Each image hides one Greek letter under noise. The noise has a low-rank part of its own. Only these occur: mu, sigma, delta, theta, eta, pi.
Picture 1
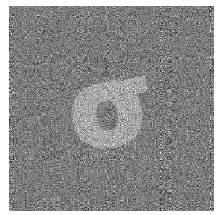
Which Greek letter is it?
sigma
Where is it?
centre
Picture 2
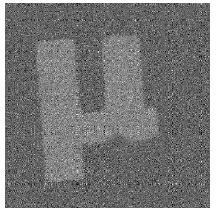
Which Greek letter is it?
mu
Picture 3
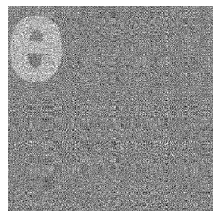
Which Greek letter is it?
theta
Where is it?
top left
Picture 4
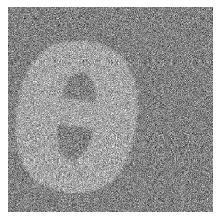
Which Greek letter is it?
theta
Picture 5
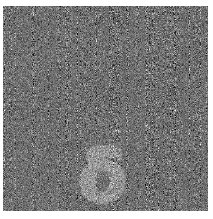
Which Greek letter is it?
delta
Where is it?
bottom middle
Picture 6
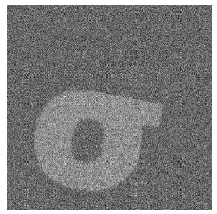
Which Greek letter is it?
sigma
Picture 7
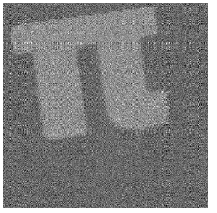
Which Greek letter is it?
pi
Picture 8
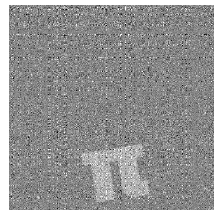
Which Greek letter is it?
pi
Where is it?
bottom middle
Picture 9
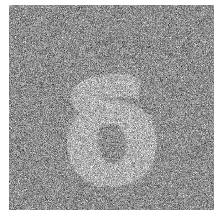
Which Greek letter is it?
delta
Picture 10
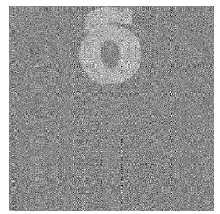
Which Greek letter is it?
delta
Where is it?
top middle
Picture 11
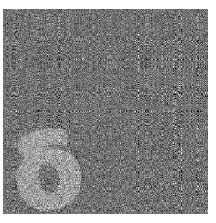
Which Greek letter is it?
delta
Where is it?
bottom left
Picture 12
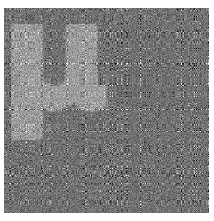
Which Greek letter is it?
mu
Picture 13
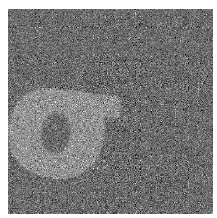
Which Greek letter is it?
sigma
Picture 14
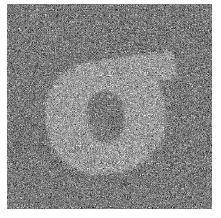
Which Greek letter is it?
sigma
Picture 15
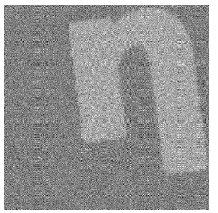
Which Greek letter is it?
eta
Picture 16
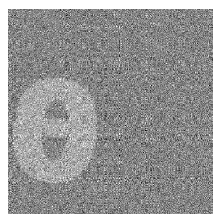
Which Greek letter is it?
theta
